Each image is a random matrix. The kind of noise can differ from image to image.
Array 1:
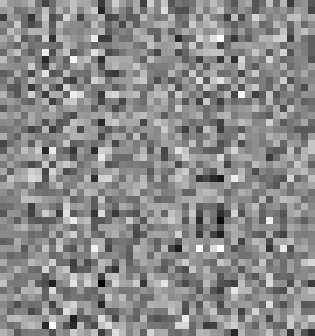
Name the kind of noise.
low rank plus noise
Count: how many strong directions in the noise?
three or four
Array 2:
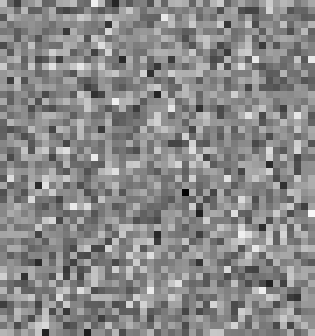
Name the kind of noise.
independent entries
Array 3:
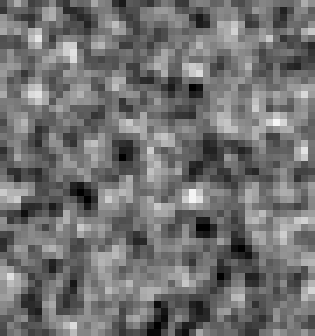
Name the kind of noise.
blotchy
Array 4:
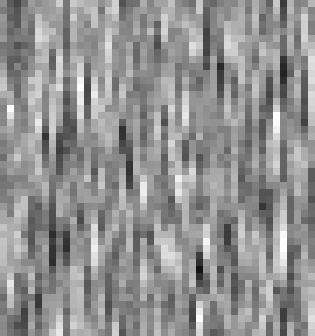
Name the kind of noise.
streaked along the columns
